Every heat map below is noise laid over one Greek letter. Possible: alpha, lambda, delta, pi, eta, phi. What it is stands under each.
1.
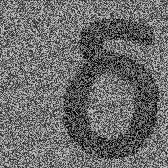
delta
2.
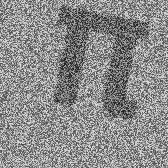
pi
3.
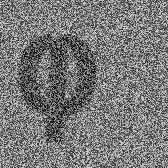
phi
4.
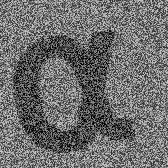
alpha
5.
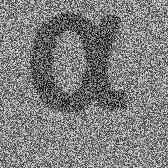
alpha
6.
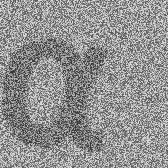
alpha
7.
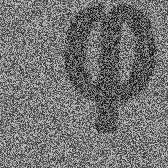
phi
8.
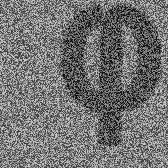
phi
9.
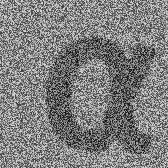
alpha
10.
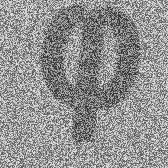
phi
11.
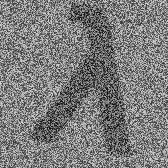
lambda
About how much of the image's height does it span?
nearly all
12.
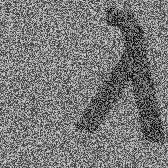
lambda
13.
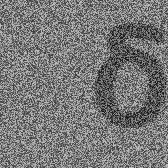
delta
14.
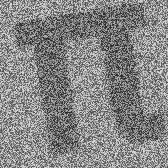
pi
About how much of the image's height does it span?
nearly all
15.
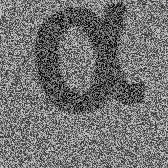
alpha
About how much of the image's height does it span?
two thirds
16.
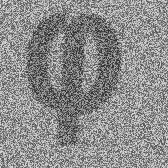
phi
